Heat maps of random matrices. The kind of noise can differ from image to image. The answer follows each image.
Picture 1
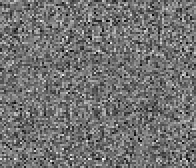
low rank plus noise
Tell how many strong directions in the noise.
one
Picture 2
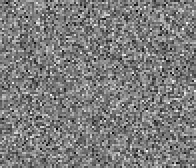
independent entries
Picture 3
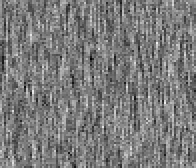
streaked along the columns
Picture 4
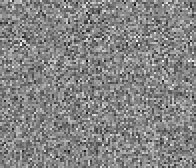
low rank plus noise
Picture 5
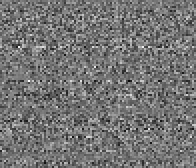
rows of uneven size
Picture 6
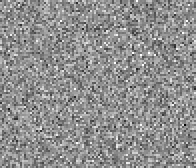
independent entries
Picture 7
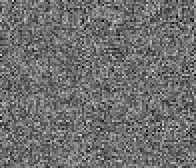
low rank plus noise
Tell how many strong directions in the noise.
three or four
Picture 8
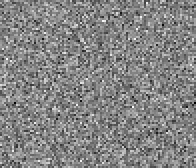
independent entries
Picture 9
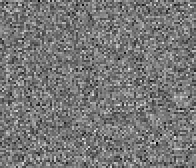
low rank plus noise
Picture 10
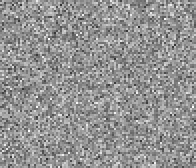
independent entries
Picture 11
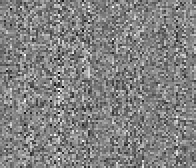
columns of uneven size
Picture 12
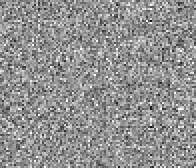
low rank plus noise
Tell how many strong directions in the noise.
one
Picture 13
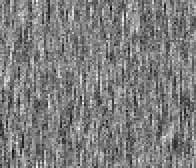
streaked along the columns
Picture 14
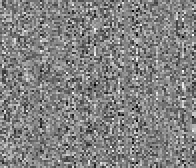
columns of uneven size
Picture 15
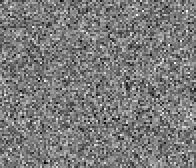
independent entries
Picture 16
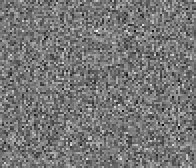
low rank plus noise
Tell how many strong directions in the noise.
one
